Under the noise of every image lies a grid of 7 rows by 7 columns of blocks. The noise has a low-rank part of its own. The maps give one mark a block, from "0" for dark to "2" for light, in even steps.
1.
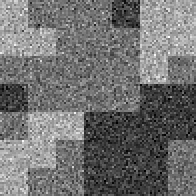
2111022
2211122
1111121
0111100
1220000
2210001
2110001
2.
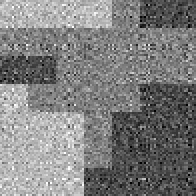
2222100
1111111
0011111
2111100
2221000
2221000
2220000
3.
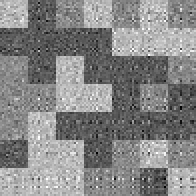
2012121
0000222
1020001
1122010
1200000
0220121
2221102
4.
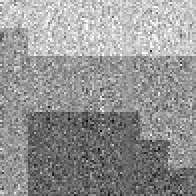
2222222
1222222
1111111
1111111
1000011
1000001
1000000
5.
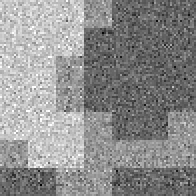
2221000
2220000
2210000
2210000
2221001
1221111
0011000
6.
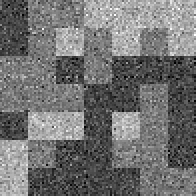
0112222
0121212
1101000
1110010
0220210
2100110
2000011
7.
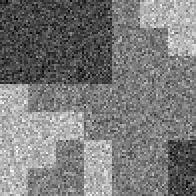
0000122
0000112
0000111
2111111
2221111
2212110
2112110
